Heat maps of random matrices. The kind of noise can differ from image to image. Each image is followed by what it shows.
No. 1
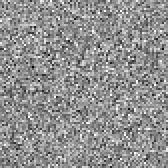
independent entries
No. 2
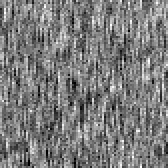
streaked along the columns
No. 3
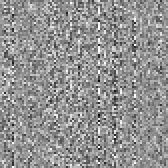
columns of uneven size
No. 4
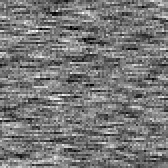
streaked along the rows
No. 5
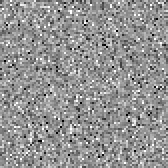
heavy tails
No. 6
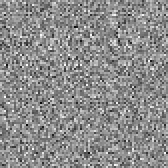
low rank plus noise
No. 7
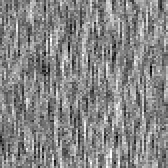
streaked along the columns
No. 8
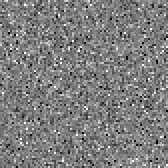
heavy tails
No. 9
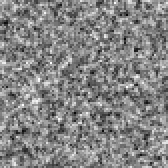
blotchy
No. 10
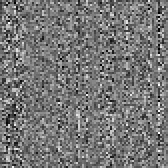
columns of uneven size
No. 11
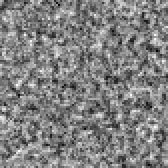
blotchy
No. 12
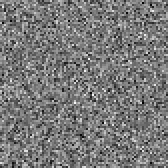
independent entries
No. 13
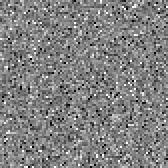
heavy tails
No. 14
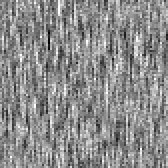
streaked along the columns
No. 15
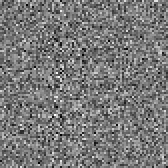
low rank plus noise
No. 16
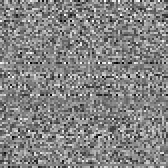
rows of uneven size
